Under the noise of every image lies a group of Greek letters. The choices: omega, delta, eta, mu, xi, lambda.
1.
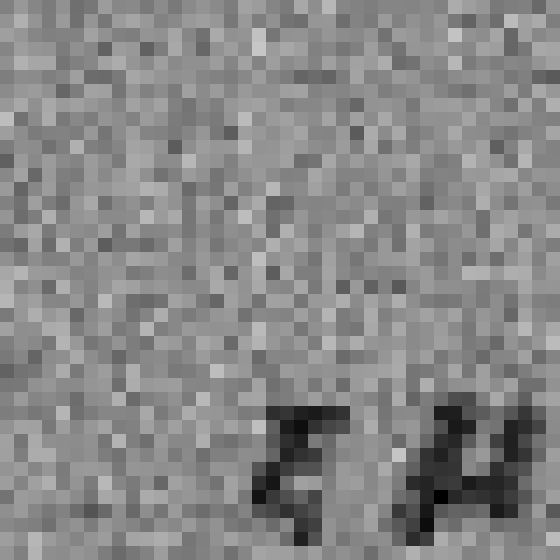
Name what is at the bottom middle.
xi
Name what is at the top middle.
nothing
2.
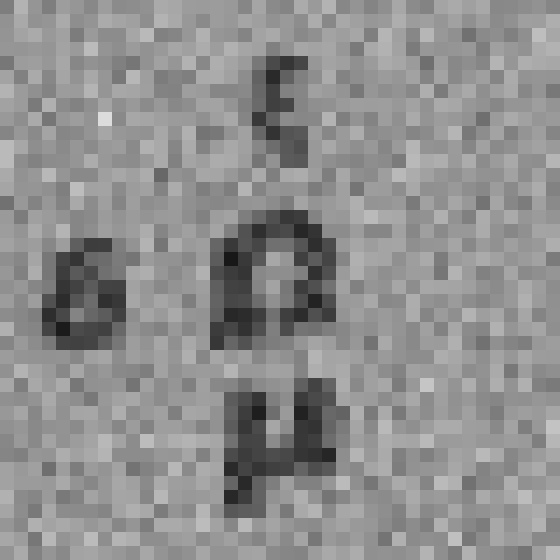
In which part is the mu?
bottom middle
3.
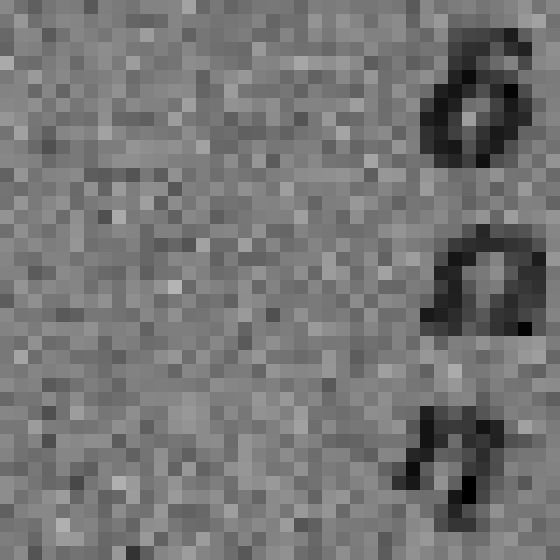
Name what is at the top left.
nothing
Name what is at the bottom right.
eta
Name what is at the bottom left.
nothing
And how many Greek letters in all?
3
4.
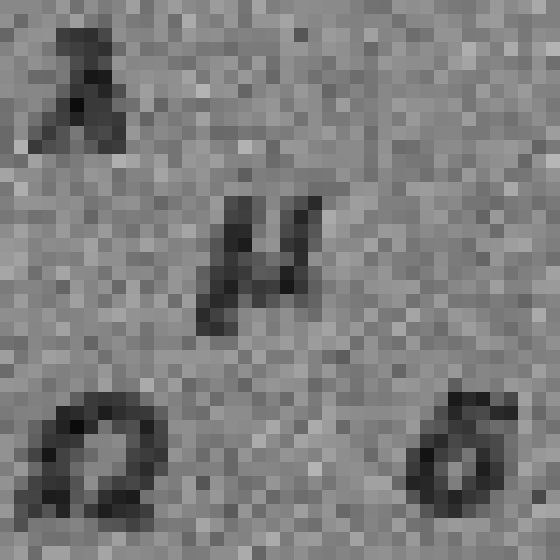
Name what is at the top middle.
nothing
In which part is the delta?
bottom right
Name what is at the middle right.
nothing
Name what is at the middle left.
nothing
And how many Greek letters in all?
4
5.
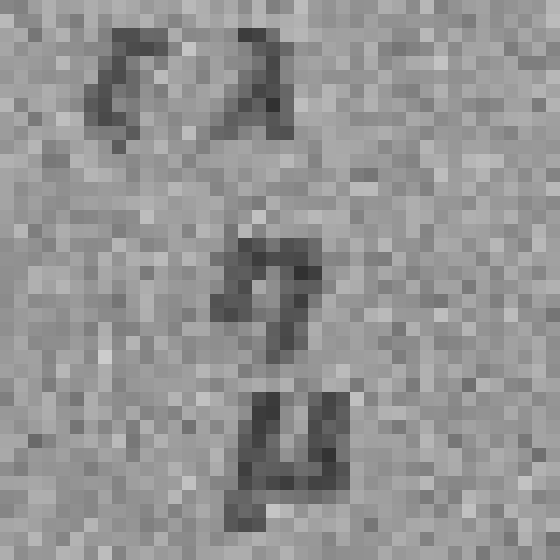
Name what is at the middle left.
nothing
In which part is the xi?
top left
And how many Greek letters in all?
4
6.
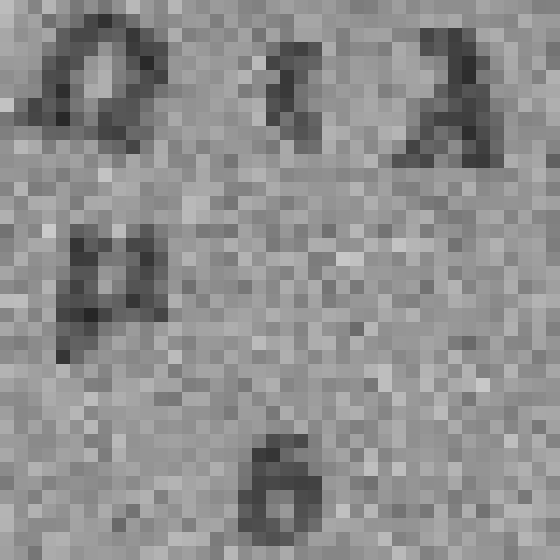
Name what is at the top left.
omega
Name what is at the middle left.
mu
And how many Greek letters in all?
5
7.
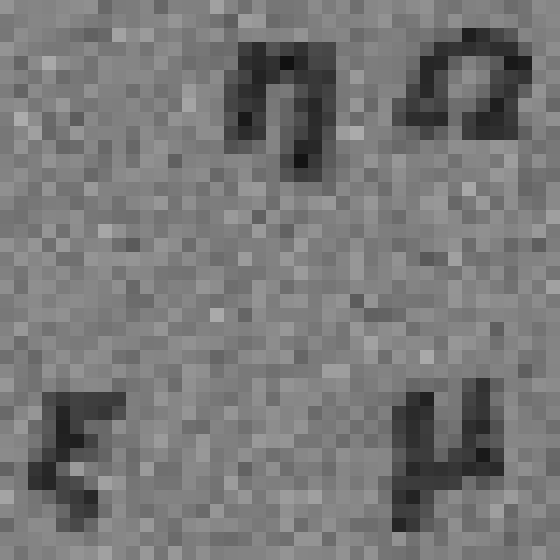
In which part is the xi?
bottom left
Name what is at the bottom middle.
nothing
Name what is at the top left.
nothing
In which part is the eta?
top middle
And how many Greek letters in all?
4
